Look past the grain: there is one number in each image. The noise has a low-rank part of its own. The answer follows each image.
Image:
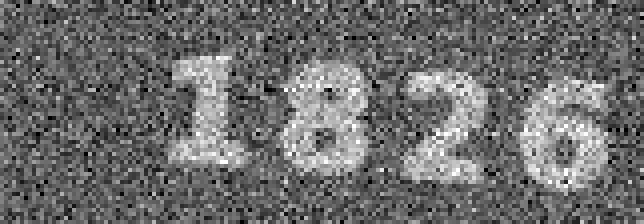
1826
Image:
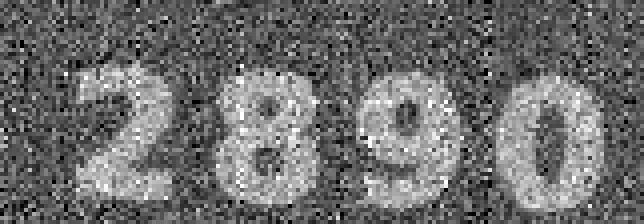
2890
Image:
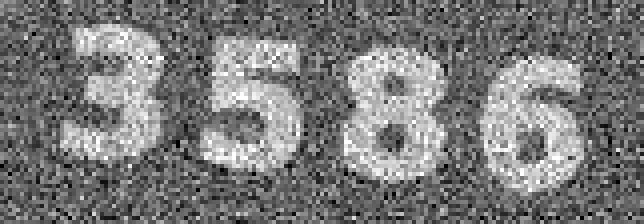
3586
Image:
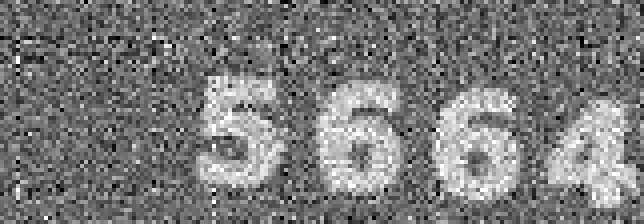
5664
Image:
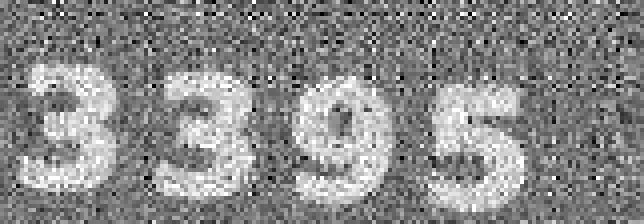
3395
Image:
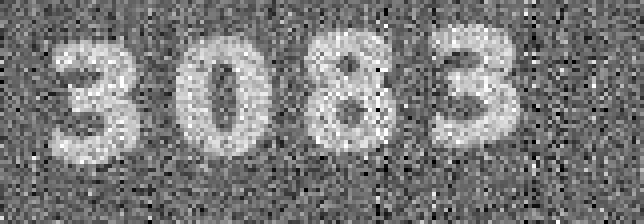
3083
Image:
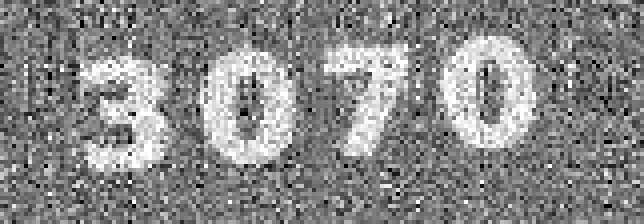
3070
